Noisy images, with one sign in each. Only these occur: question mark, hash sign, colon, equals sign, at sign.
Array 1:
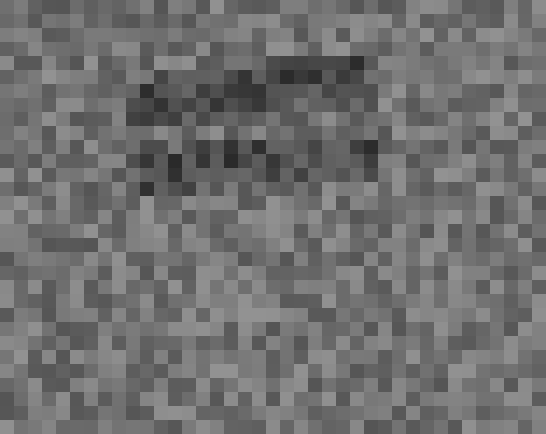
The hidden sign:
equals sign
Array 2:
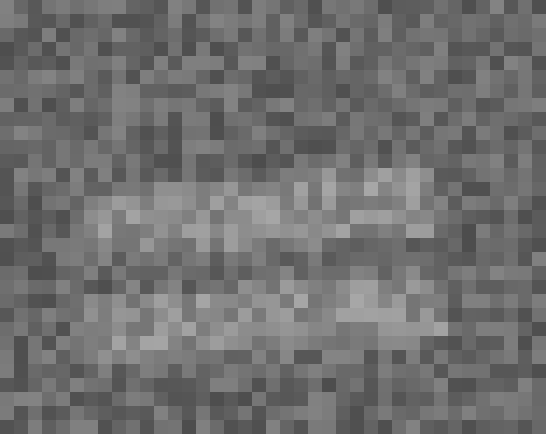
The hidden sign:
equals sign
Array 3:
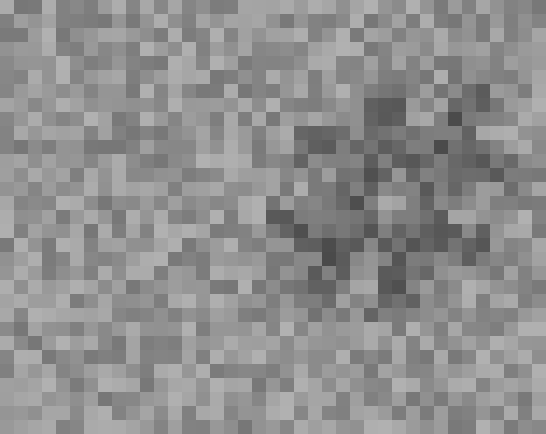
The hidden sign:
hash sign
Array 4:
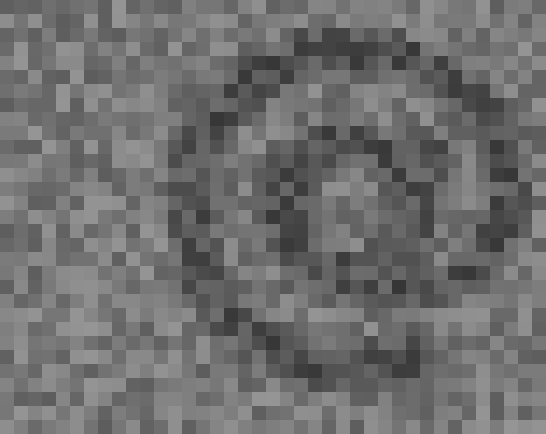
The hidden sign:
at sign
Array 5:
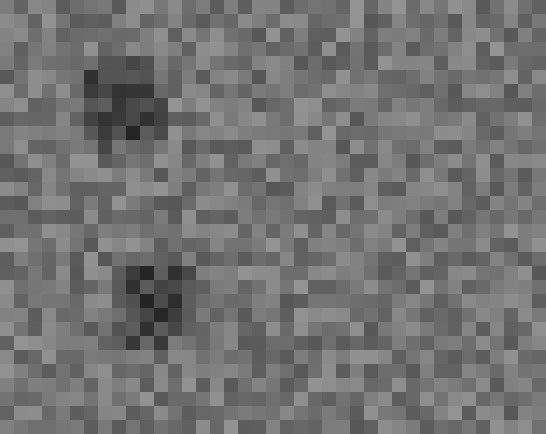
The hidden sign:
colon
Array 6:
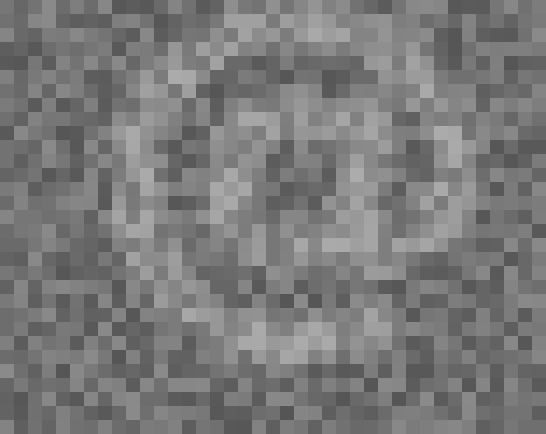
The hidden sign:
at sign
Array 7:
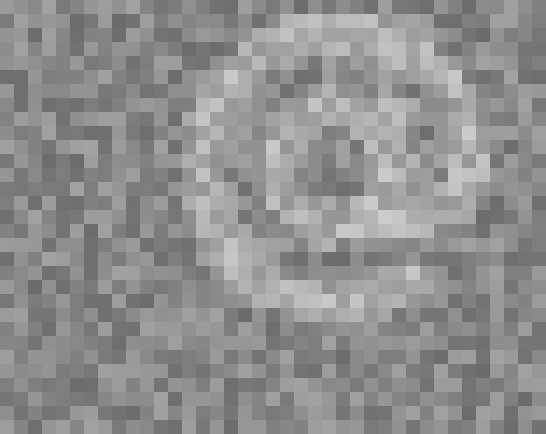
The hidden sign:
at sign
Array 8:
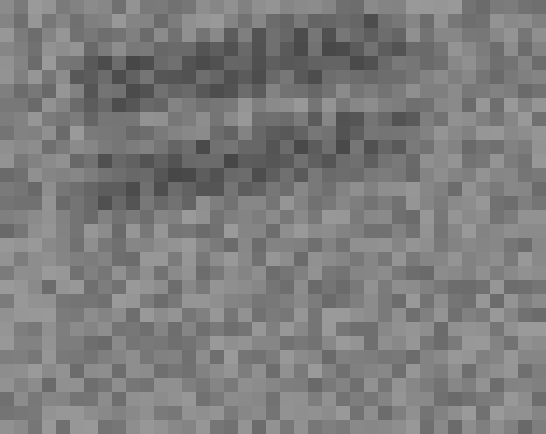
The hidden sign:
equals sign
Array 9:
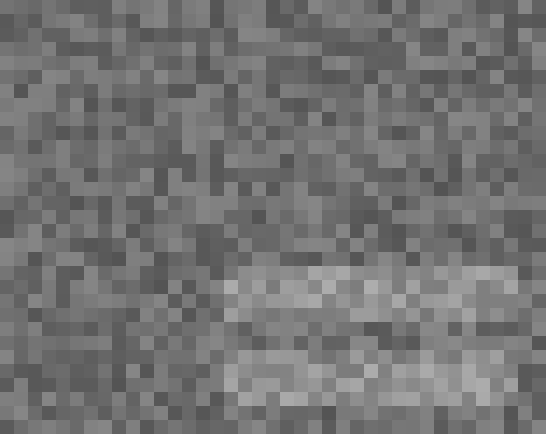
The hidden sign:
equals sign
